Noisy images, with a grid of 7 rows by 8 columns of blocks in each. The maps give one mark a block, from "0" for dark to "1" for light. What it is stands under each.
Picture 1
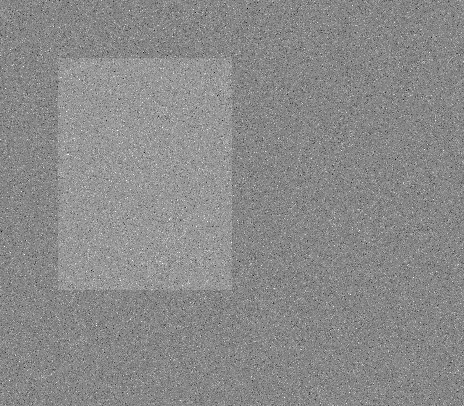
0 0 0 0 0 0 0 0
0 1 1 1 0 0 0 0
0 1 1 1 0 0 0 0
0 1 1 1 0 0 0 0
0 1 1 1 0 0 0 0
0 0 0 0 0 0 0 0
0 0 0 0 0 0 0 0
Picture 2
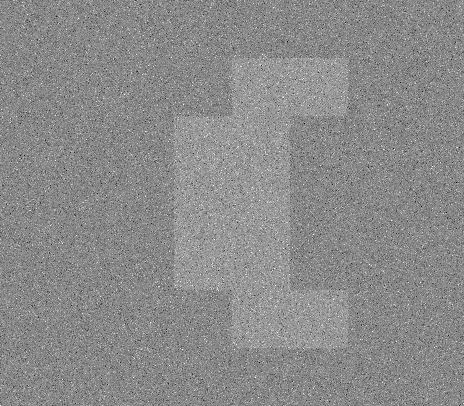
0 0 0 0 0 0 0 0
0 0 0 0 1 1 0 0
0 0 0 1 1 0 0 0
0 0 0 1 1 0 0 0
0 0 0 1 1 0 0 0
0 0 0 0 1 1 0 0
0 0 0 0 0 0 0 0
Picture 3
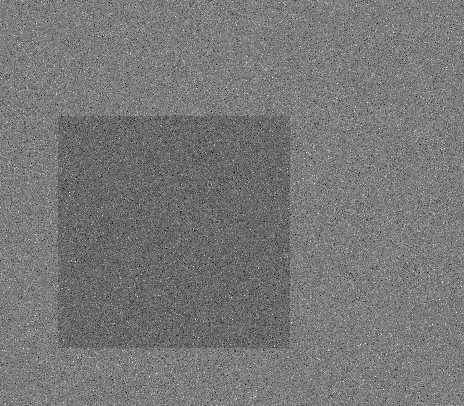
1 1 1 1 1 1 1 1
1 1 1 1 1 1 1 1
1 0 0 0 0 1 1 1
1 0 0 0 0 1 1 1
1 0 0 0 0 1 1 1
1 0 0 0 0 1 1 1
1 1 1 1 1 1 1 1
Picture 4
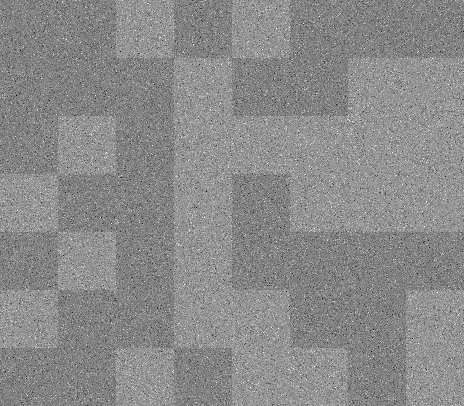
0 0 1 0 1 0 0 0
0 0 0 1 0 0 1 1
0 1 0 1 1 1 1 1
1 0 0 1 0 1 1 1
0 1 0 1 0 0 0 0
1 0 0 1 1 0 0 1
0 0 1 0 1 1 0 1
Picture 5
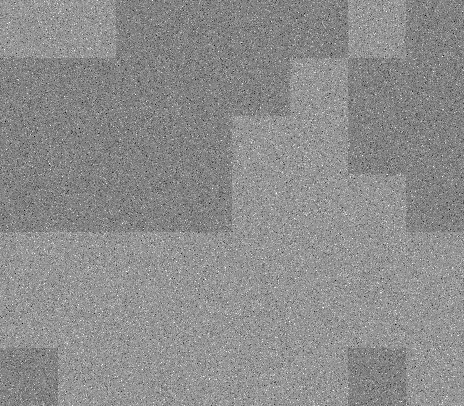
1 1 0 0 0 0 1 0
0 0 0 0 0 1 0 0
0 0 0 0 1 1 0 0
0 0 0 0 1 1 1 0
1 1 1 1 1 1 1 1
1 1 1 1 1 1 1 1
0 1 1 1 1 1 0 1
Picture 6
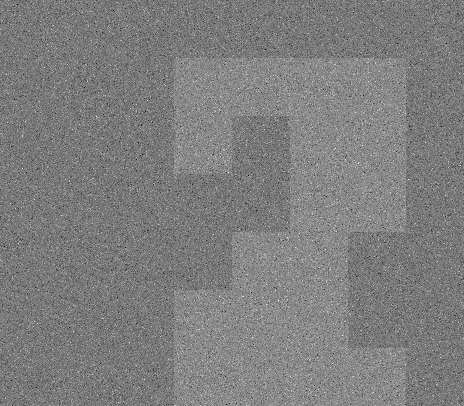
0 0 0 0 0 0 0 0
0 0 0 1 1 1 1 0
0 0 0 1 0 1 1 0
0 0 0 0 0 1 1 0
0 0 0 0 1 1 0 0
0 0 0 1 1 1 0 0
0 0 0 1 1 1 1 0
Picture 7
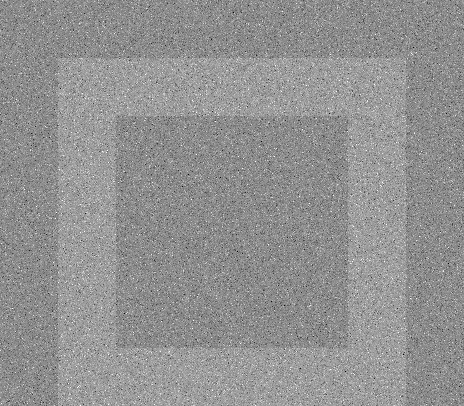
0 0 0 0 0 0 0 0
0 1 1 1 1 1 1 0
0 1 0 0 0 0 1 0
0 1 0 0 0 0 1 0
0 1 0 0 0 0 1 0
0 1 0 0 0 0 1 0
0 1 1 1 1 1 1 0
